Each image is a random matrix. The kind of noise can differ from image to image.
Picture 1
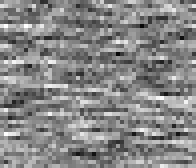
streaked along the rows
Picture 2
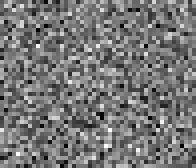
independent entries
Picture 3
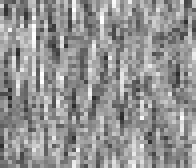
streaked along the columns
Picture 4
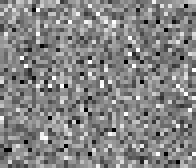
heavy tails
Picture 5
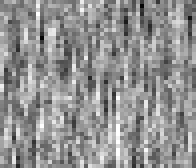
streaked along the columns
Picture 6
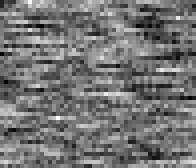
streaked along the rows
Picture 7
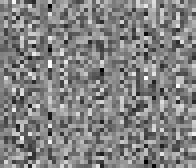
columns of uneven size
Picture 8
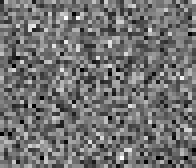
independent entries
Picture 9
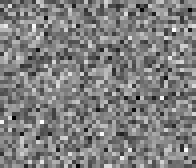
independent entries
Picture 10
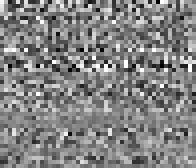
rows of uneven size
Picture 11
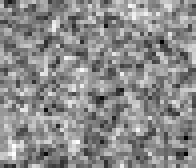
blotchy
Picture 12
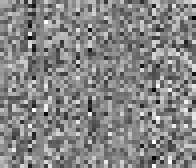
columns of uneven size
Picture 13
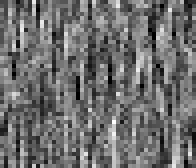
streaked along the columns
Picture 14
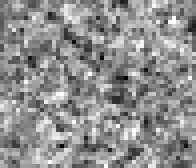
blotchy
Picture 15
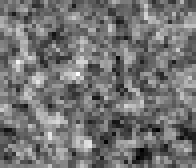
blotchy
